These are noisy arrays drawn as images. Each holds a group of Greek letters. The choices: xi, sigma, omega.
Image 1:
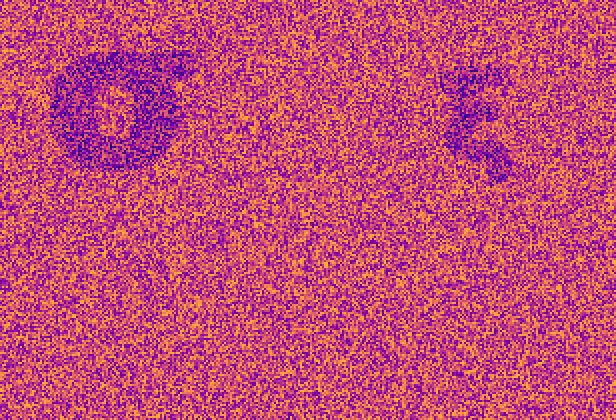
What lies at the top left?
sigma
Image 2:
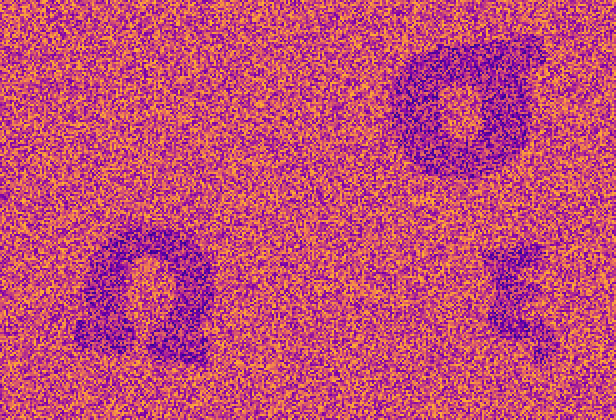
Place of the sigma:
top right
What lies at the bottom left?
omega
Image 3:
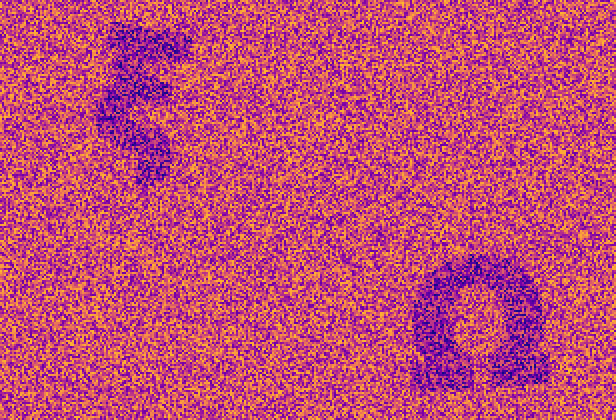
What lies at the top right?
nothing
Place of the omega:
bottom right
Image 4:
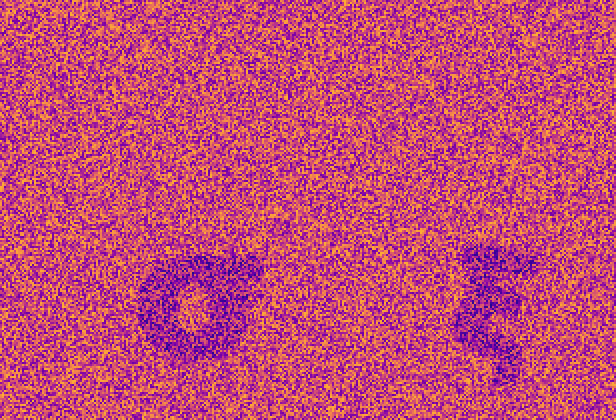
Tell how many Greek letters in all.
2
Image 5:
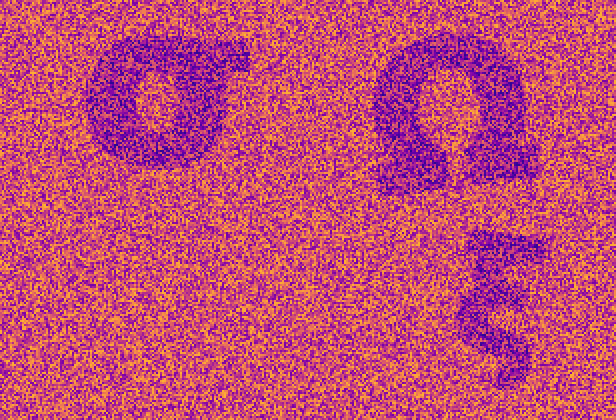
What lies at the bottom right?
xi
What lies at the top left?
sigma
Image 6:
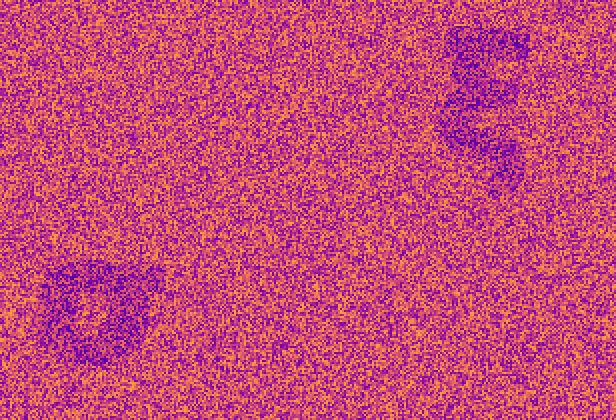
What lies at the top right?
xi
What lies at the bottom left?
sigma
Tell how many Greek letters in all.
2
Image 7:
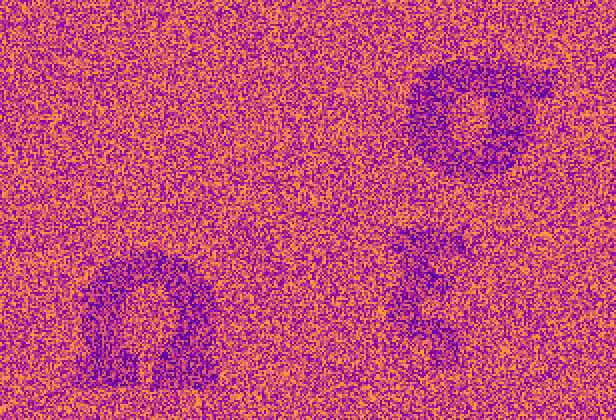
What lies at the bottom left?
omega
